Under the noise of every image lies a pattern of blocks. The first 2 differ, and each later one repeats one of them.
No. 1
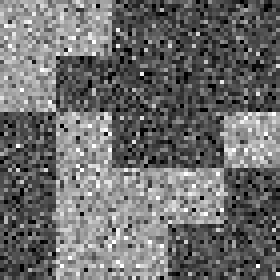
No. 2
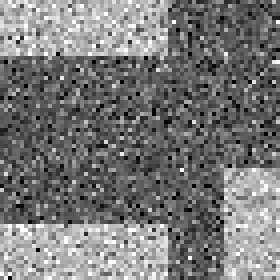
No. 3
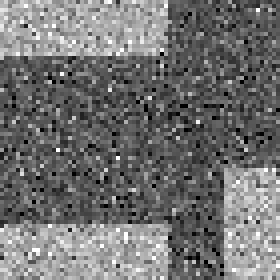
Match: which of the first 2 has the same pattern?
2
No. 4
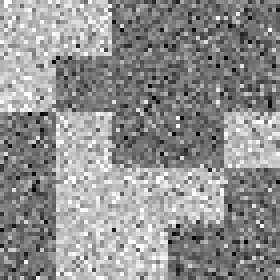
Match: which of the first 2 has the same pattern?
1
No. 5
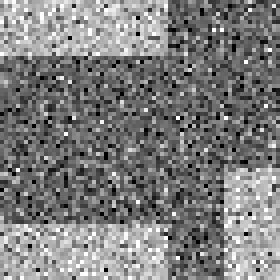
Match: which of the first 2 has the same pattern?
2
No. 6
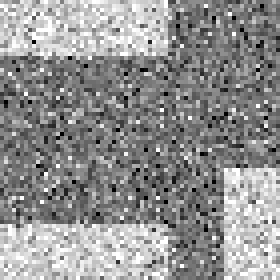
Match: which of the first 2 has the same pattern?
2
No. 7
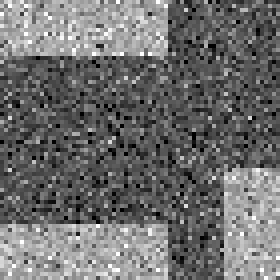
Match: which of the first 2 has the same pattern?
2
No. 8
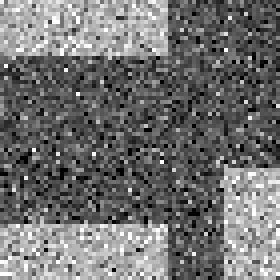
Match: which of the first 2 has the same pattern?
2
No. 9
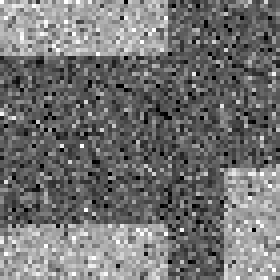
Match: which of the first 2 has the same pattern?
2
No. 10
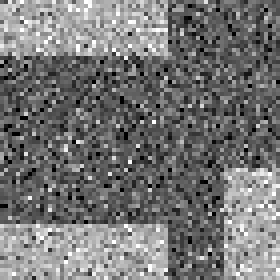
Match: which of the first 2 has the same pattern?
2
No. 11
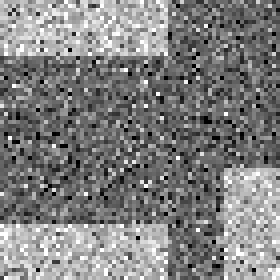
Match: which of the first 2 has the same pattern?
2
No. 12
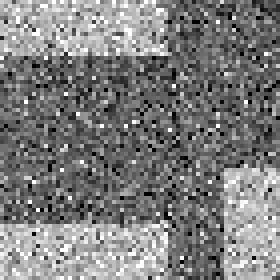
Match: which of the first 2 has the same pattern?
2
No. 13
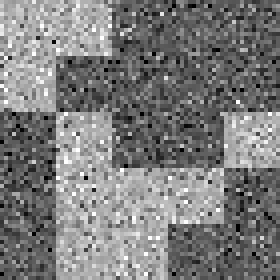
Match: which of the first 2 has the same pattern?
1
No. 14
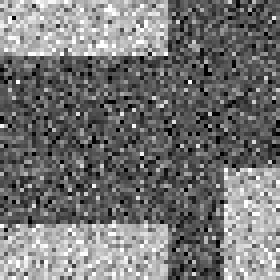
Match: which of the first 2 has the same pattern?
2
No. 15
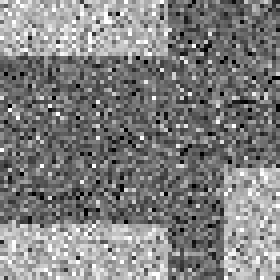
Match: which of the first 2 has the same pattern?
2
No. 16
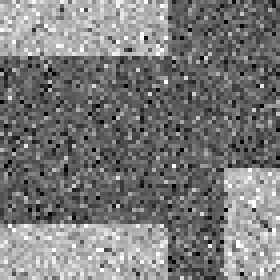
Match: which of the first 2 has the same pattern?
2
